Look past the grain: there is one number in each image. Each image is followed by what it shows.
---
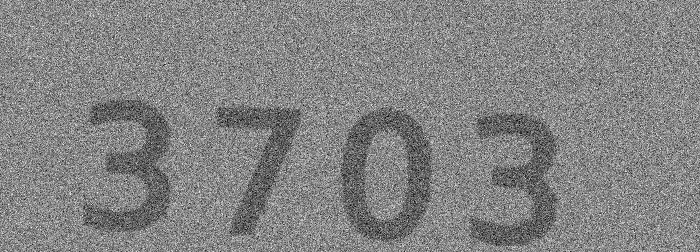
3703
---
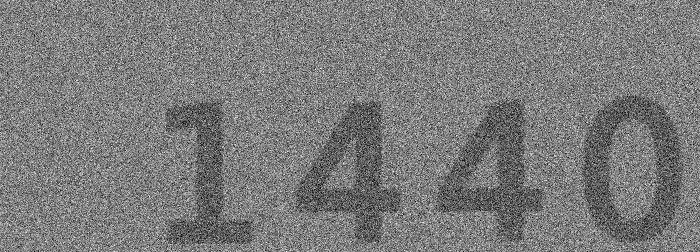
1440
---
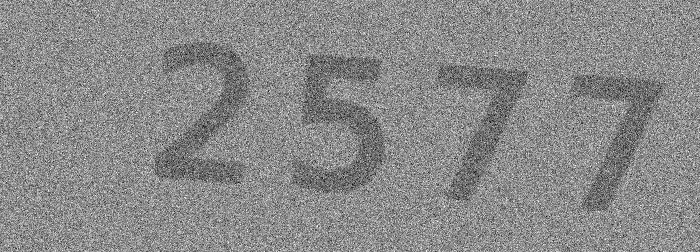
2577
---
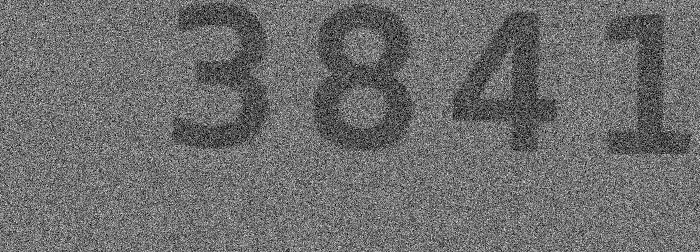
3841
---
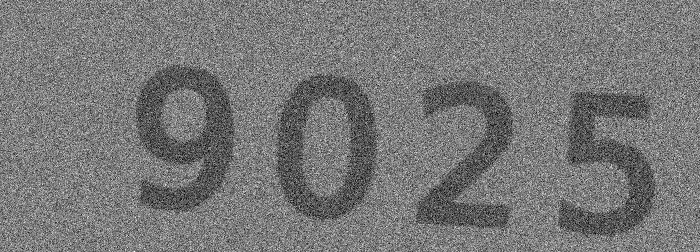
9025
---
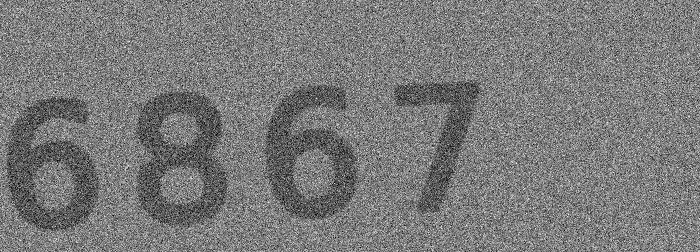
6867
